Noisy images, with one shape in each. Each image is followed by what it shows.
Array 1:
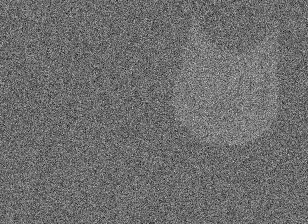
cat's head
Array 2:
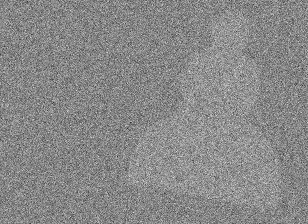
chess pawn
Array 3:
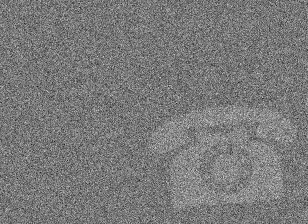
telephone
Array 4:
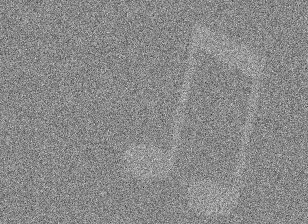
pair of musical notes
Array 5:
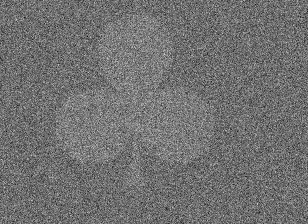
club
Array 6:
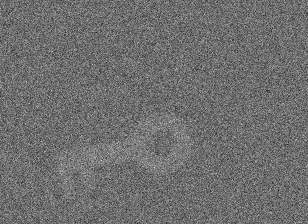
key
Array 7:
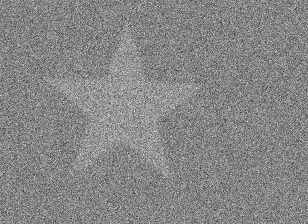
star
